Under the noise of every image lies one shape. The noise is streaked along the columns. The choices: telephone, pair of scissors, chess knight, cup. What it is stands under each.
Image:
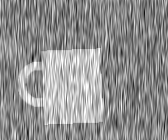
cup
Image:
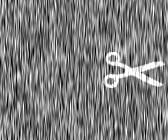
pair of scissors
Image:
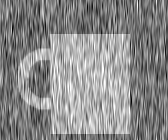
cup
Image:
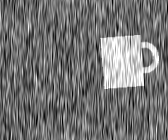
cup
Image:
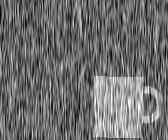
cup
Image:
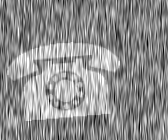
telephone
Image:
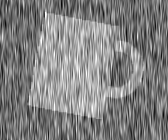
cup
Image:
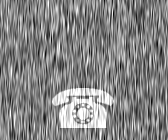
telephone
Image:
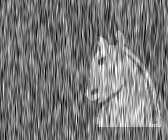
chess knight
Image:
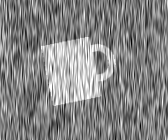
cup
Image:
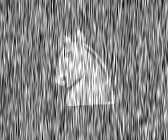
chess knight
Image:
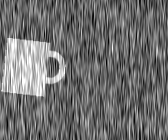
cup
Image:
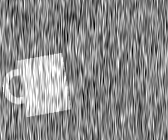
cup
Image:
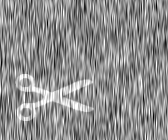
pair of scissors
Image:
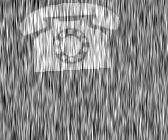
telephone
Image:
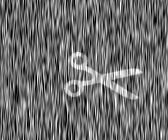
pair of scissors
